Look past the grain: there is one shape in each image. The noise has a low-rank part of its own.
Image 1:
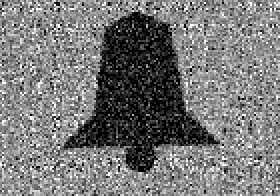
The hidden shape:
bell
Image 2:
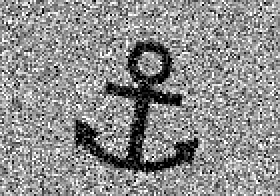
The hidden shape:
anchor
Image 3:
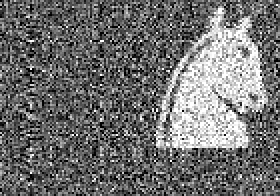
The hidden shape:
chess knight
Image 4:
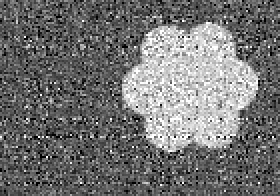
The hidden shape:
flower
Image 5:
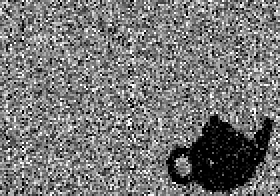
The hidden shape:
teapot
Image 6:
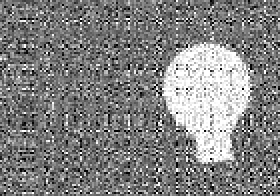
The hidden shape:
light bulb
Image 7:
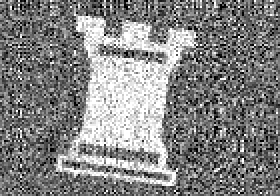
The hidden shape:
chess rook
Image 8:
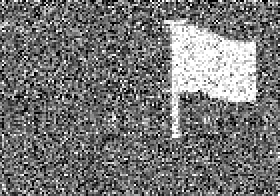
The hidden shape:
flag
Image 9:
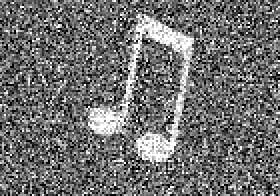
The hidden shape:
pair of musical notes
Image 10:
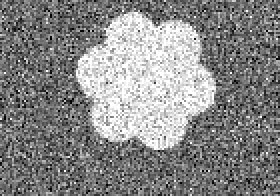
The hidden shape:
flower
